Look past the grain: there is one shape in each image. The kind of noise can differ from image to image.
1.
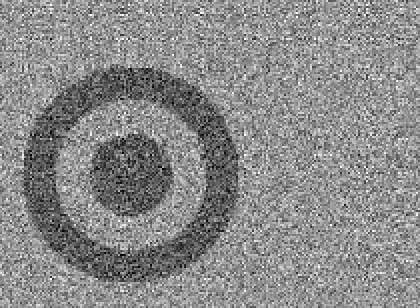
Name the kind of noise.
low rank plus noise
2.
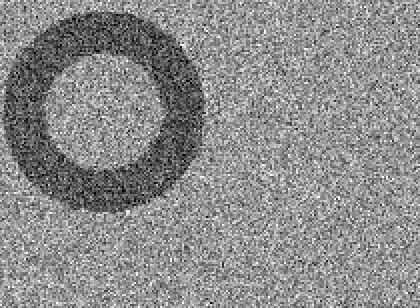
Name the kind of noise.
independent entries
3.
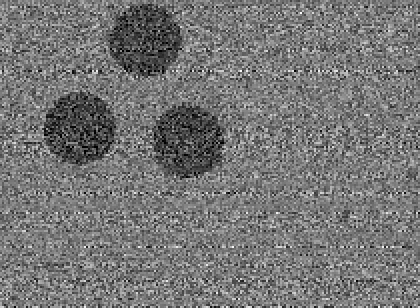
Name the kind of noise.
rows of uneven size
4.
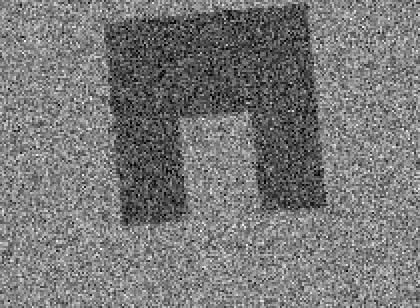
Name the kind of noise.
independent entries
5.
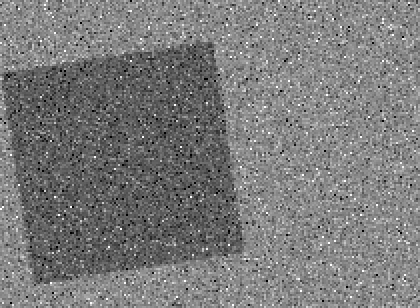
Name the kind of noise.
heavy tails
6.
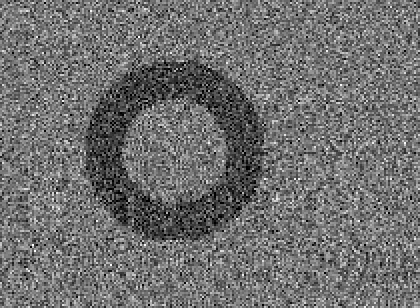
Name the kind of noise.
low rank plus noise
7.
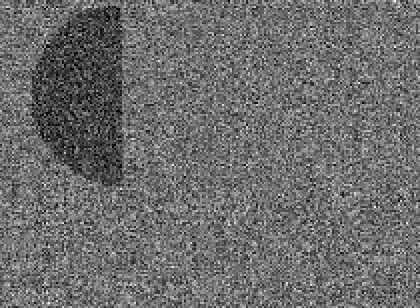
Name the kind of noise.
low rank plus noise
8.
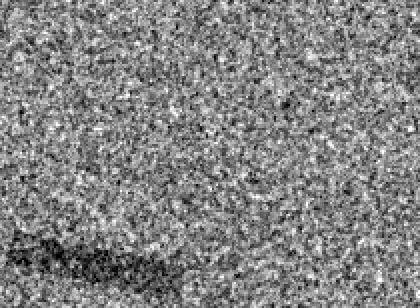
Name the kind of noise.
blotchy
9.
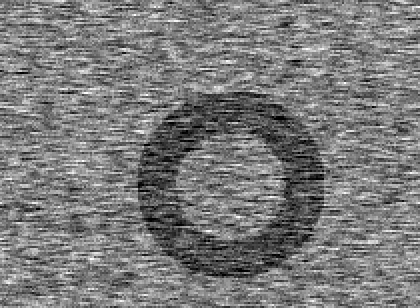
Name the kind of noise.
streaked along the rows
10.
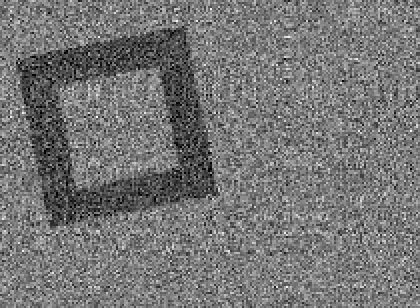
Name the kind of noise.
low rank plus noise
